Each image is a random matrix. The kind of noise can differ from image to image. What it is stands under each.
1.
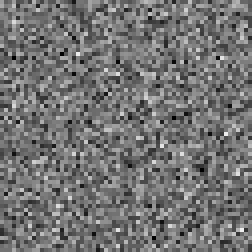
independent entries
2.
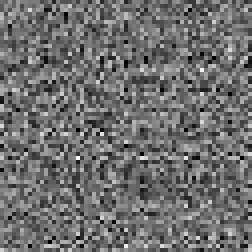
low rank plus noise
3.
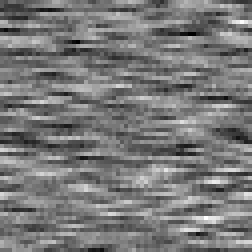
streaked along the rows
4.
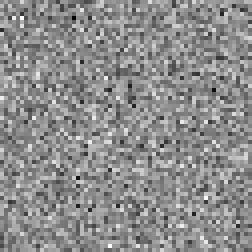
independent entries
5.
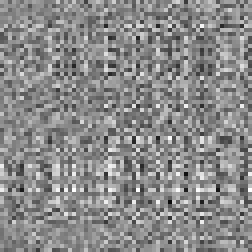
low rank plus noise
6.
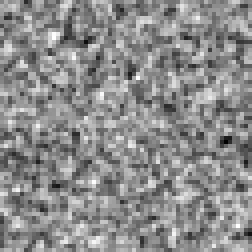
blotchy
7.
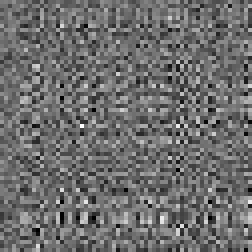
low rank plus noise
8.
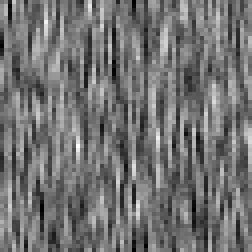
streaked along the columns
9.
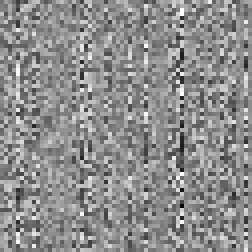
columns of uneven size
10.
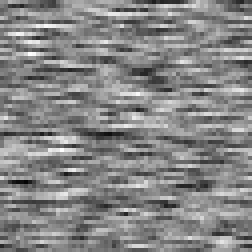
streaked along the rows
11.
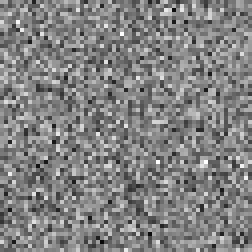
independent entries
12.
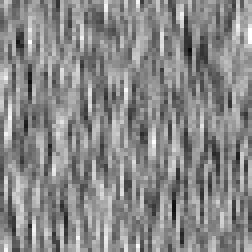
streaked along the columns
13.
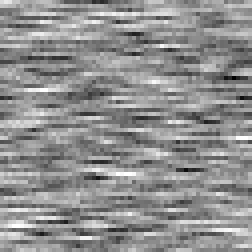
streaked along the rows
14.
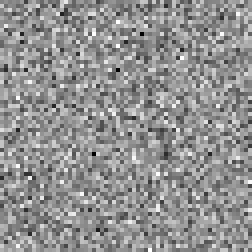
independent entries
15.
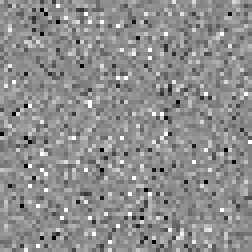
heavy tails
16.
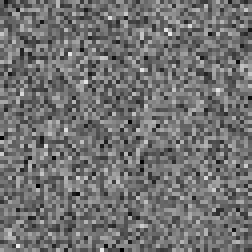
independent entries
